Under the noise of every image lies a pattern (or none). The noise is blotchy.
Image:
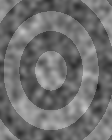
rings round one point
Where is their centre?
centre
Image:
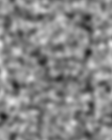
only noise
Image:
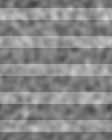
horizontal stripes
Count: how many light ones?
5
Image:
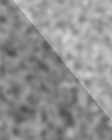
a sharp edge
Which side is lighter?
top right
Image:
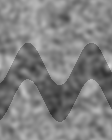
a wavy band
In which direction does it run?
left to right
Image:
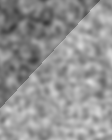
a sharp edge
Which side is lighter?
bottom right
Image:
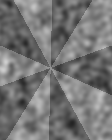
spokes from one point
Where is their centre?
centre
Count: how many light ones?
5
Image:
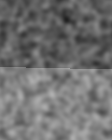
a sharp edge
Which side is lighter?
bottom
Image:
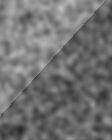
a sharp edge
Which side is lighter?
top left
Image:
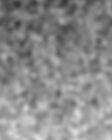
a smooth slope
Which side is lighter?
bottom
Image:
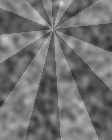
spokes from one point
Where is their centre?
top middle
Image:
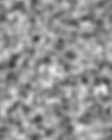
only noise
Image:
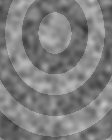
rings round one point
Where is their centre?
top middle
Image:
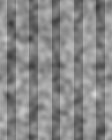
vertical stripes
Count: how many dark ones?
5
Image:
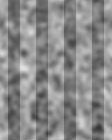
vertical stripes
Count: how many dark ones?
4
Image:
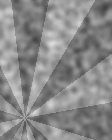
spokes from one point
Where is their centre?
bottom left
